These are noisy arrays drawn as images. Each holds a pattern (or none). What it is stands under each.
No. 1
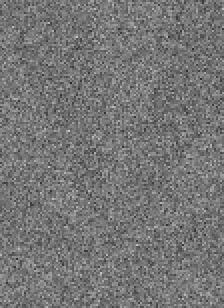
spokes from one point
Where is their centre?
bottom middle
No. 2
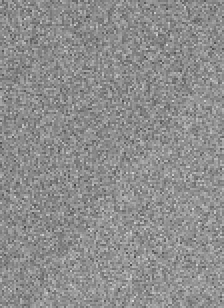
a sharp edge
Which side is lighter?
bottom right
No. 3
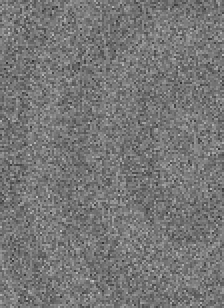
rings round one point
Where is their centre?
middle right
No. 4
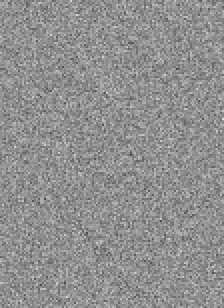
only noise
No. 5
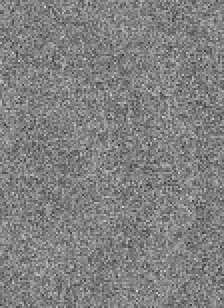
rings round one point
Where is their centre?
middle left
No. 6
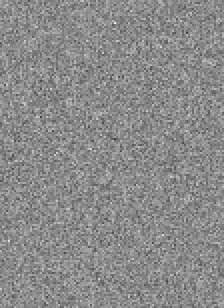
only noise
